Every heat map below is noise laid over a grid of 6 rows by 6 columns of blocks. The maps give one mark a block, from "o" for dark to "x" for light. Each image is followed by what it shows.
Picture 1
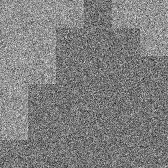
xxxoxx
xxooox
xxoooo
xooooo
xooooo
oooooo
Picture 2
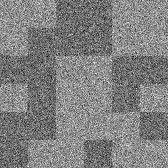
xxooxx
xoooxx
ooxxoo
xoxxox
ooxxxo
oxxoxx
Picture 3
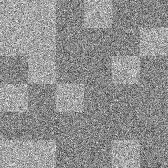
xxoxoo
xxooox
oxooxo
xoxooo
oooooo
xxooxo
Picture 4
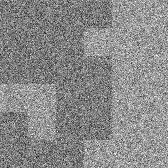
ooooxx
oooxxx
ooooxx
xxooxx
oxooxx
oooxxx
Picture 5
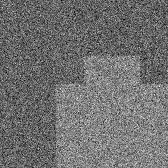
oooooo
oooooo
oooxxo
ooxxxx
ooxxxx
ooxxxx
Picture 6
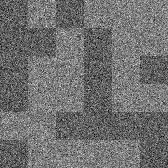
oxoxxx
ooxoxx
oxxoxo
oxxoxx
xxoooo
oxxxxo
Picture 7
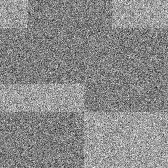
xoooxx
oooooo
oooooo
xxxooo
oooxxx
oooxxx
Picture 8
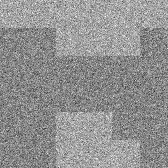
xxxxxx
ooxxxo
oooooo
oooooo
ooxxoo
ooxxxo
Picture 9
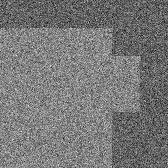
oooooo
xxxxoo
xxxxxo
xxxxxo
xxxxoo
xxxxoo
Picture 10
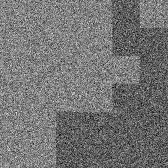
xxxxox
xxxxoo
xxxxxo
xxxxoo
xxoooo
xxoooo
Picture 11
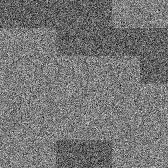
ooooxx
xxoooo
xxxxxo
xxxxxx
xxxxxx
xxooxx
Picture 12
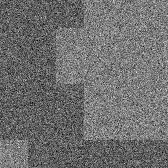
oooxxx
ooxxxx
ooxxxx
oooxxx
oooxxx
xooooo
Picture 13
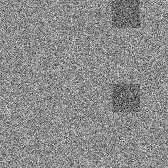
xxxxox
xxxxxx
xxxxxx
xxxxox
xxxxxx
xxxxxx
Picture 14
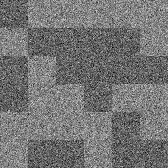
oxxxxx
xoooox
oxoooo
oxxoxx
xxxxox
xooxoo
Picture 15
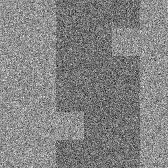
xxooox
xxooxx
xxooox
xxooox
xxxoox
xxooox
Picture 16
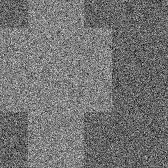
oxxooo
xxxxoo
xxxxoo
xxxxoo
oxxooo
oxxooo
